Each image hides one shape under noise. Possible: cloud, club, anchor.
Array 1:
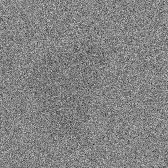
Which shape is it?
cloud
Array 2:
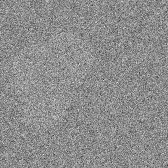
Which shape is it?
cloud
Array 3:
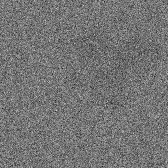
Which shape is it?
club
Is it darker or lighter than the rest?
darker
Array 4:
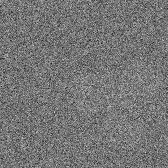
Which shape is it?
club
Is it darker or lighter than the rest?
lighter
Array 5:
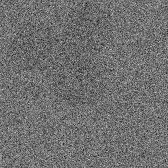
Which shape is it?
club
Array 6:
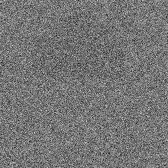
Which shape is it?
cloud
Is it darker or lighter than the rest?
darker
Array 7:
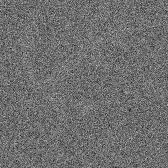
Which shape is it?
anchor
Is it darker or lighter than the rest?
lighter
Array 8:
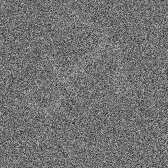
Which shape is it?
anchor
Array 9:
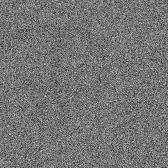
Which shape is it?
anchor
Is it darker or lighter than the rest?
darker
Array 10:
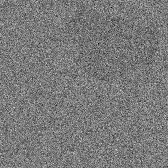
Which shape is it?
cloud
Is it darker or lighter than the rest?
darker
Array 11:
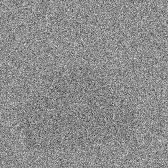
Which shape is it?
cloud
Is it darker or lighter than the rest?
darker
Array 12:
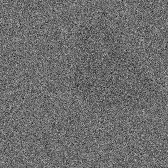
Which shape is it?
cloud
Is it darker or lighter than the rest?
darker
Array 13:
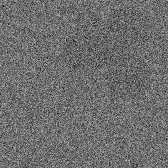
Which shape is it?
club
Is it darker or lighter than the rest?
darker
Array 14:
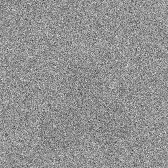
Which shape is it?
club
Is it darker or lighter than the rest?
darker
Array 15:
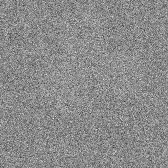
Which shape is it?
club
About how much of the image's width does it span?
two thirds
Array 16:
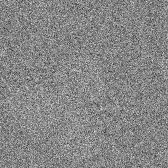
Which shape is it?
club
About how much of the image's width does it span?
two thirds
